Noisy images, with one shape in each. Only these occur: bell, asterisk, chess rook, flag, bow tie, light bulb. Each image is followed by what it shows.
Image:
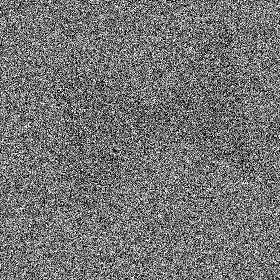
dark bow tie
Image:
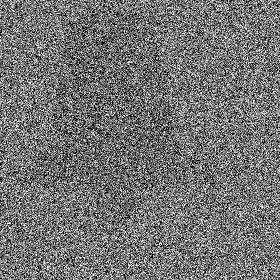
dark bell
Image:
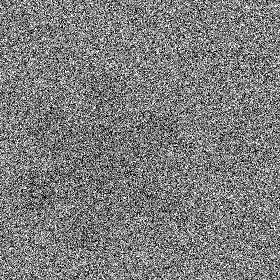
dark asterisk
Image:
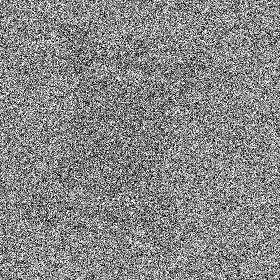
dark chess rook
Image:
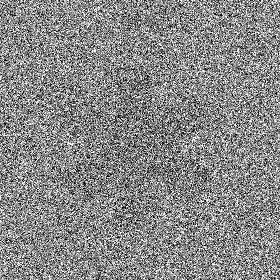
dark asterisk
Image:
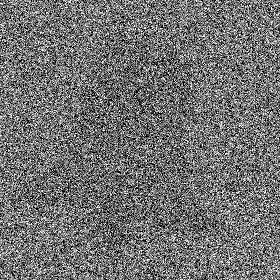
dark bell
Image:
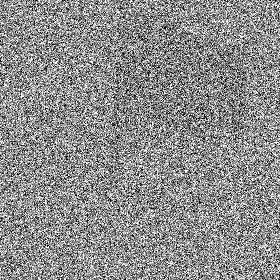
dark flag
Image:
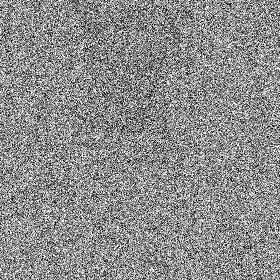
dark chess rook
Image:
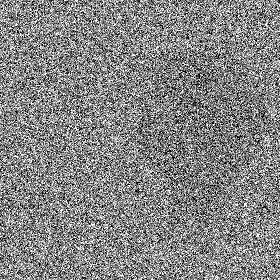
dark light bulb
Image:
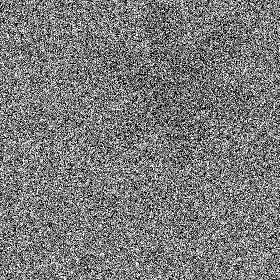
dark asterisk
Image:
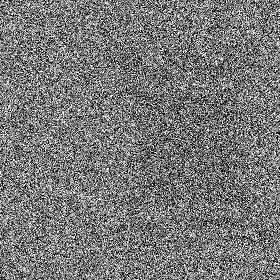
dark chess rook
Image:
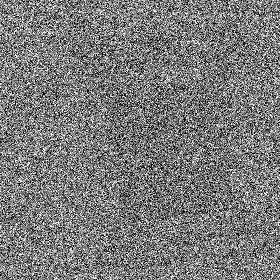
dark chess rook
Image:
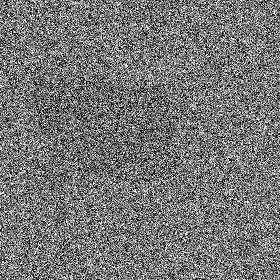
dark flag
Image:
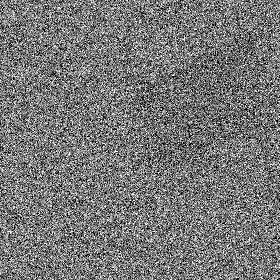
dark flag
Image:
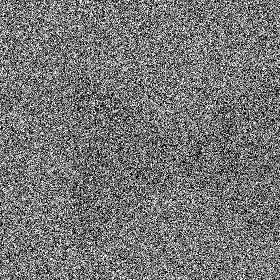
dark bow tie
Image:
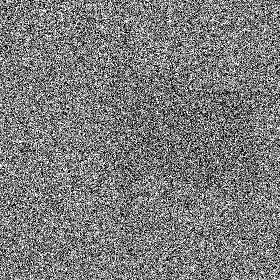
dark flag
